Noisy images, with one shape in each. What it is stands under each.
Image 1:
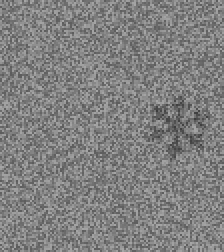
snowflake
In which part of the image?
middle right
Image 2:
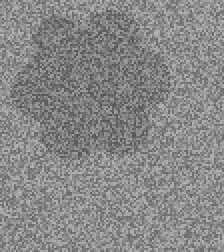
flower
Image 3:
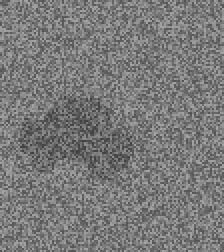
car
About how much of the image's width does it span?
half
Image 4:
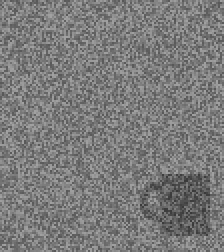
cup
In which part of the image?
bottom right
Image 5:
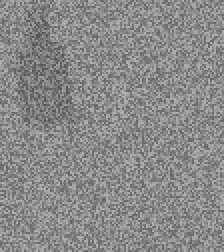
bottle
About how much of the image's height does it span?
half
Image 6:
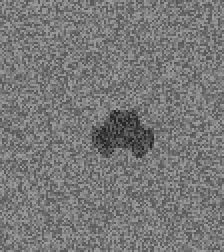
car
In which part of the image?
centre
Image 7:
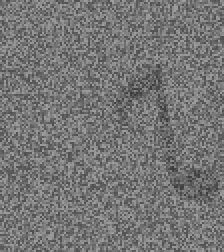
musical note
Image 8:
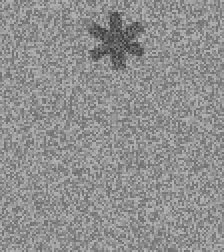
asterisk
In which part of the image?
top middle
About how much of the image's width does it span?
a quarter
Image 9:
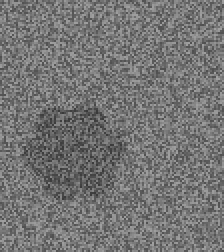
flower
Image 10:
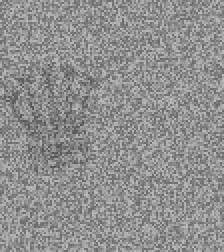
chess queen
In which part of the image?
middle left
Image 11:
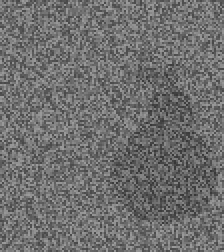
pear
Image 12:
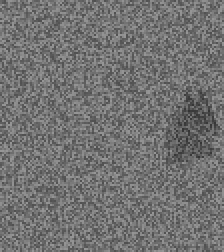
chess knight
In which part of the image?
middle right
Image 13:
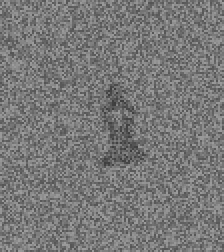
chess bishop
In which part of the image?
centre
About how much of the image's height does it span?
a third
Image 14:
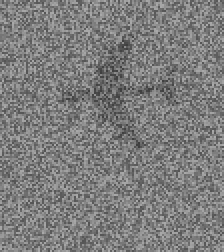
airplane
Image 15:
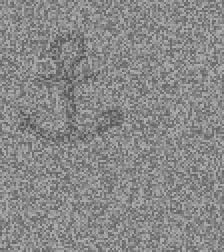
anchor
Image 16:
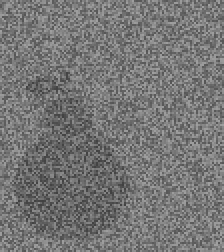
pear
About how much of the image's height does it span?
two thirds
